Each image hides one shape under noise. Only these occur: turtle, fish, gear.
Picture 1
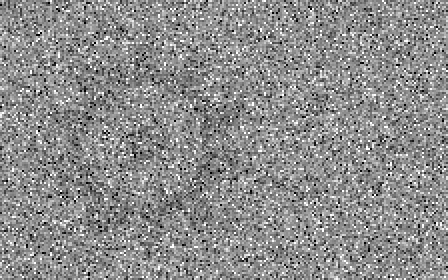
gear
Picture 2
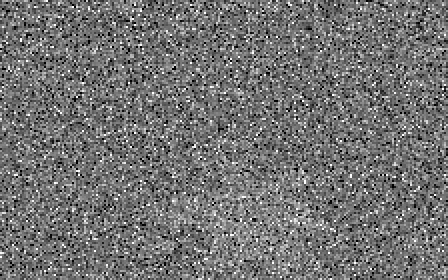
turtle
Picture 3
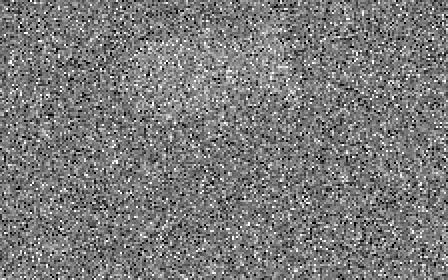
fish
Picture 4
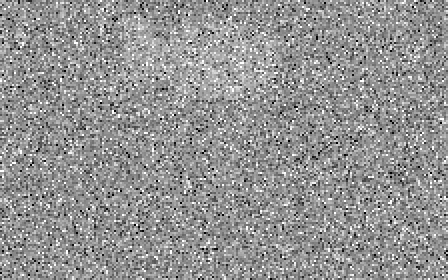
fish
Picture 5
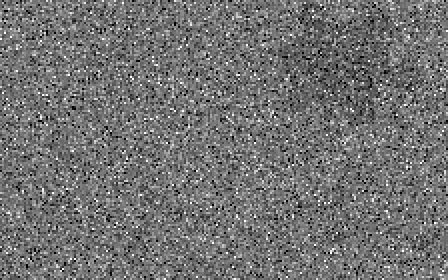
turtle
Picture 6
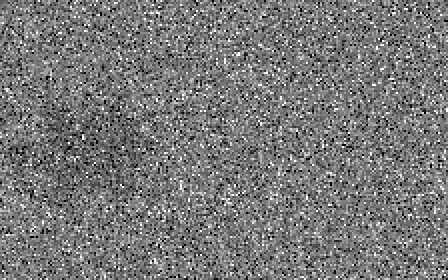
turtle
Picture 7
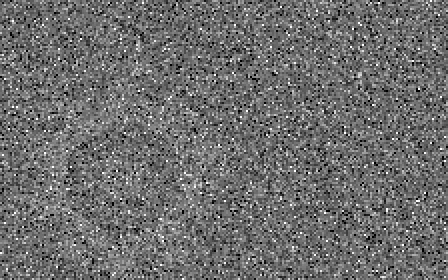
gear
